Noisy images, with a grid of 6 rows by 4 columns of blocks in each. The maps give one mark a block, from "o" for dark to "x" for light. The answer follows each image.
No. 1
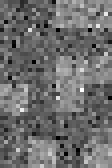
o o x x
o o o o
o o x x
x o x o
o o o o
o x o x
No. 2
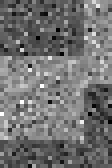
o o o x
o o o x
x x x x
x x x o
x x x o
o o o o
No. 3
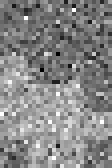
o o o o
o o o o
x o o o
x x x o
x x x x
o x x o
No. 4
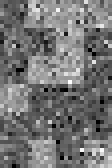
o x x x
o o x o
o x x o
x o o o
o o o o
o x o x
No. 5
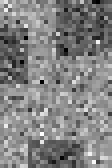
x x o o
o x o o
o x x x
x x x x
x x x x
x o o x
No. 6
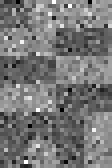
o x x x
x x o o
o o x x
x x o o
o o o x
o x o x
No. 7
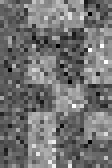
o x x o
o o o x
o x o x
o o x o
o x o x
o x o o
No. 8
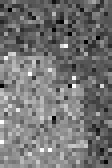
o o o o
o o o o
x x o o
x x x o
x x x o
x x x o
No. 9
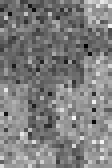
o o o x
o o o o
o o o x
x o x x
x o x x
x x o x
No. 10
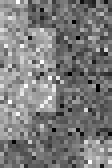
x o o o
x x o o
x x o o
x x o o
x o o o
o o o x
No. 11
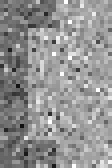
o o x x
o x x x
o x x x
o x x x
o x x x
o o x x
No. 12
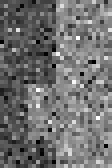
o o x x
o o x x
o o x x
o x x x
o x x x
o o x x
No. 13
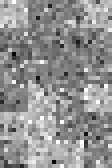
x o o x
o o o o
o o o o
o x o x
x x o o
o x x o
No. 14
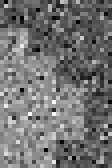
o o o o
x o o o
x x o o
x x x o
x x x o
x x o o
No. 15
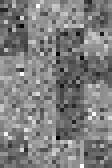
o x x o
o x o x
x x o o
x x o x
x x o x
o x x o
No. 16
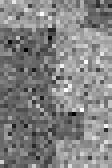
x x x o
o o x x
o o x x
o o x x
o o o x
o o x x
